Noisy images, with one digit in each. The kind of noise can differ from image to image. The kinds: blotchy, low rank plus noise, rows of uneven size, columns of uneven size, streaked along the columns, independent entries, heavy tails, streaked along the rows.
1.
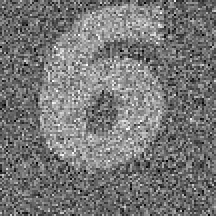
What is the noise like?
low rank plus noise
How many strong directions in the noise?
three or four
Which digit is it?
6
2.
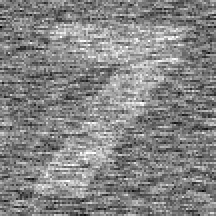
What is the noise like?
streaked along the rows
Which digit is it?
7
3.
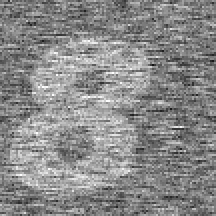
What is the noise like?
streaked along the rows
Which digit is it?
8
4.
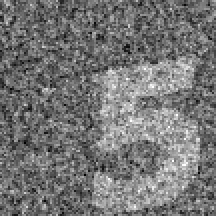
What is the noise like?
blotchy
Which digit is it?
5
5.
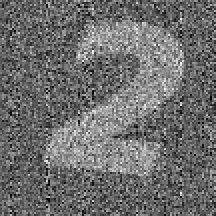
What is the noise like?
columns of uneven size
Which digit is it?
2
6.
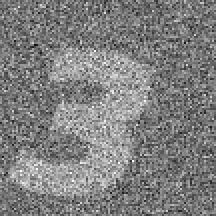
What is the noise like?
low rank plus noise
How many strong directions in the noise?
five to eight
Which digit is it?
3
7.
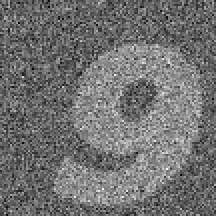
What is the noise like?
low rank plus noise
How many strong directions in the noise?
two
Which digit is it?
9
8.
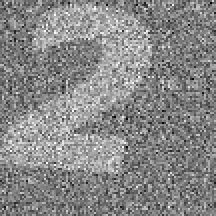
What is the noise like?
low rank plus noise
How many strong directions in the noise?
three or four
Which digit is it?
2
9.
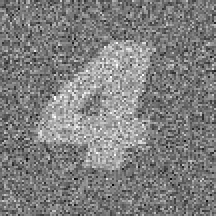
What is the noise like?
low rank plus noise
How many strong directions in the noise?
one
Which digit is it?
4
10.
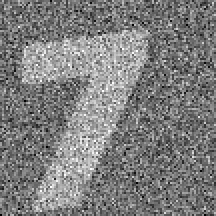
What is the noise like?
independent entries
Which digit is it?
7
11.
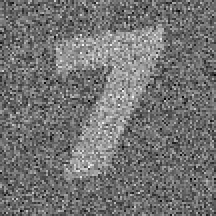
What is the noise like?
independent entries
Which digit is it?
7
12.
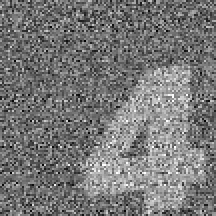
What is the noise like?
rows of uneven size
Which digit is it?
4
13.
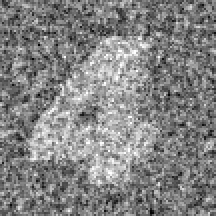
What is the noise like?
blotchy
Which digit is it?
4
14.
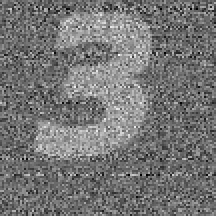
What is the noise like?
rows of uneven size
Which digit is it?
3
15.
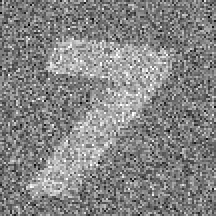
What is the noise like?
independent entries
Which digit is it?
7
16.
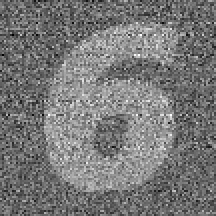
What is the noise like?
rows of uneven size
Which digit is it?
6
